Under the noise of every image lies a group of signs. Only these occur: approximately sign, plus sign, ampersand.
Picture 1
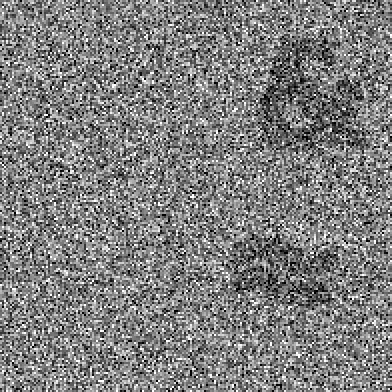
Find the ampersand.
top right
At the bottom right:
approximately sign
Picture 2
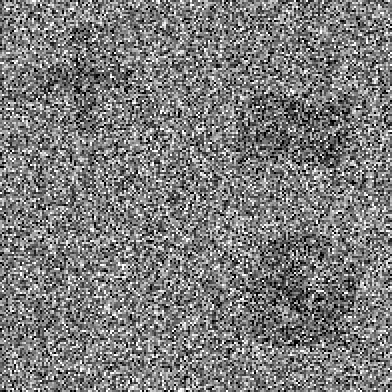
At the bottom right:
ampersand
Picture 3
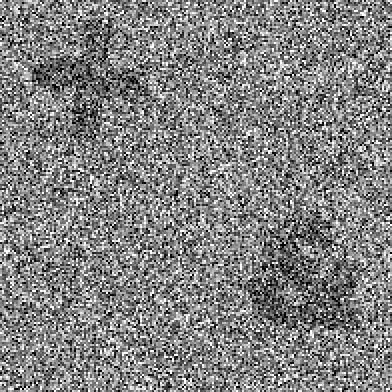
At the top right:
nothing
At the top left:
plus sign
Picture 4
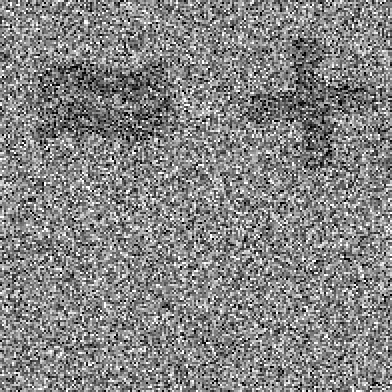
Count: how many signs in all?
2
